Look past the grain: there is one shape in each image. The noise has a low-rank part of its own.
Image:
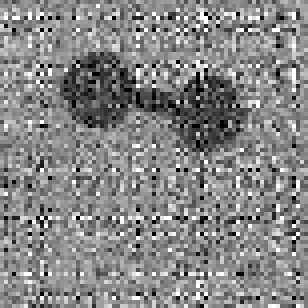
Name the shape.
dumbbell
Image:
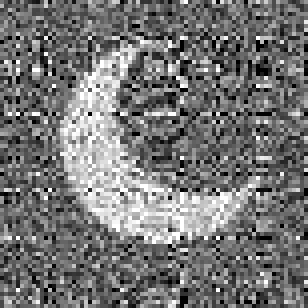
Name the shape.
crescent
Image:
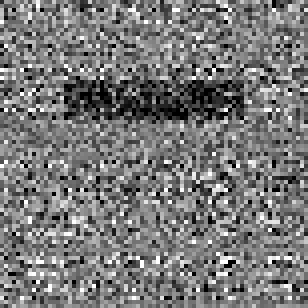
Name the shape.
bar
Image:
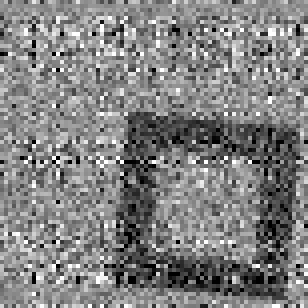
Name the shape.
square frame
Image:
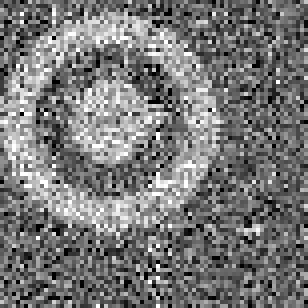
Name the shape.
bullseye
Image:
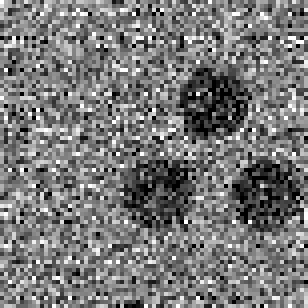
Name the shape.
three dots
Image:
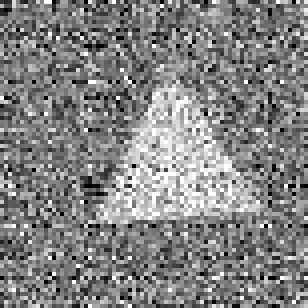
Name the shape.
triangle
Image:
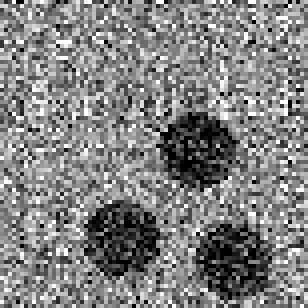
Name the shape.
three dots
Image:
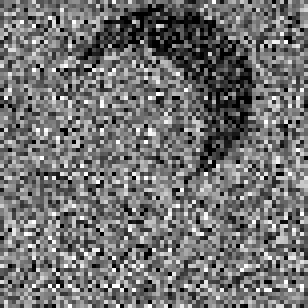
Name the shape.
crescent
